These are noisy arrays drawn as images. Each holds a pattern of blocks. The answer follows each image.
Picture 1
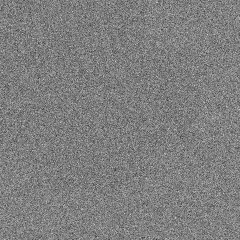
mirrored about the diagonal from the top left
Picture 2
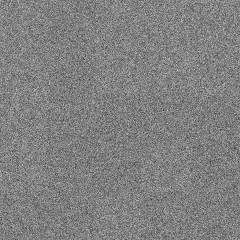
no symmetry
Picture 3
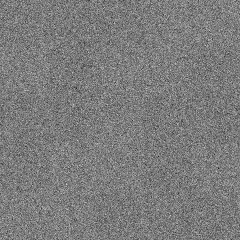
the same after a half turn
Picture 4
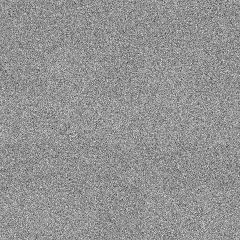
left and right mirror each other
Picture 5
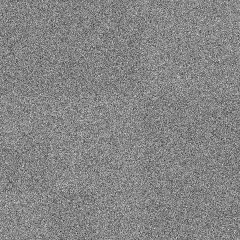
mirrored about the diagonal from the bottom left
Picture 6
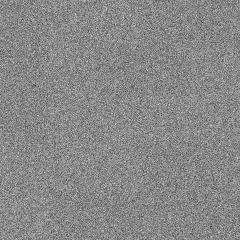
no symmetry
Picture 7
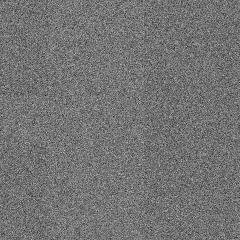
top and bottom mirror each other
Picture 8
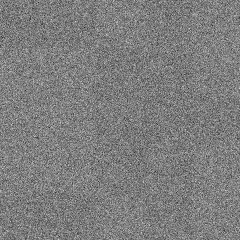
top and bottom mirror each other
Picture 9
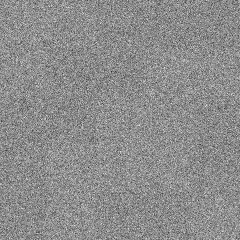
mirrored about the diagonal from the top left
